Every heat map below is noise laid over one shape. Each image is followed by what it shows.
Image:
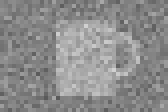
cup
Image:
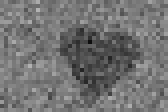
heart
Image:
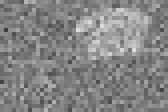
telephone
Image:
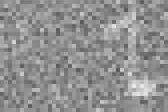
musical note
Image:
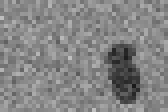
footprint
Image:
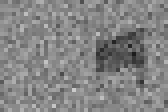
flag
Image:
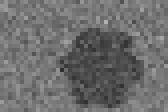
flower
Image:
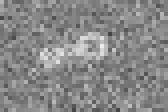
key
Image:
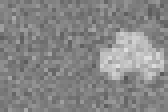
car
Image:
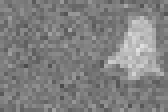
bell
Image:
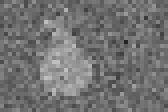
pear
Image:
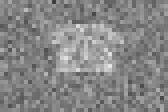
telephone
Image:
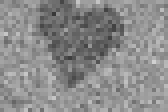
heart
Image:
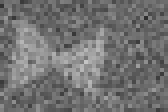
bow tie
